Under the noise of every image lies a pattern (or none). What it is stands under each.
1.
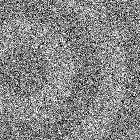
rings round one point
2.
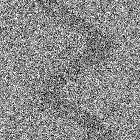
a wavy band
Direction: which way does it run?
top to bottom
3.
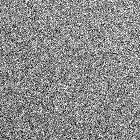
a smooth slope
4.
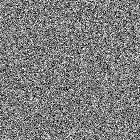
only noise
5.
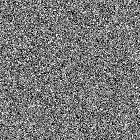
only noise
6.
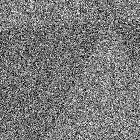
spokes from one point
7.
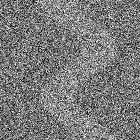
a wavy band
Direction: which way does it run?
top to bottom
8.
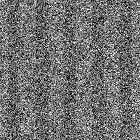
vertical stripes
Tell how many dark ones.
5
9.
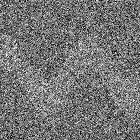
a wavy band
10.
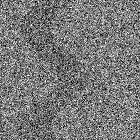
a wavy band
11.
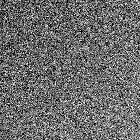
a smooth slope
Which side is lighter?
bottom right
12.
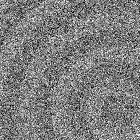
rings round one point
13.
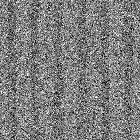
vertical stripes
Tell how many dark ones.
6
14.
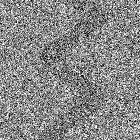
a wavy band
